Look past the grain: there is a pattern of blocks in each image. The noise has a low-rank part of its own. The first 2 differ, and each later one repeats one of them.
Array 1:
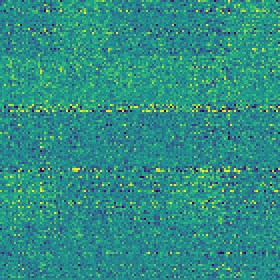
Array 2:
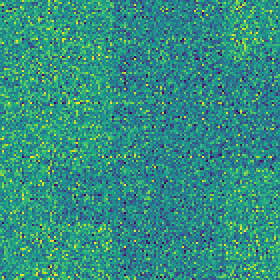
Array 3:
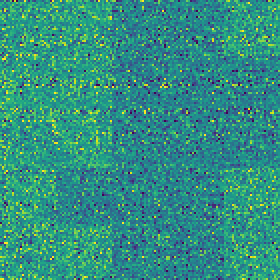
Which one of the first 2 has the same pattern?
2
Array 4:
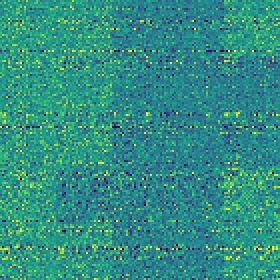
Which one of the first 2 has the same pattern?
2
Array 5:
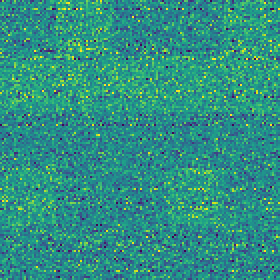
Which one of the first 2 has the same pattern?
1
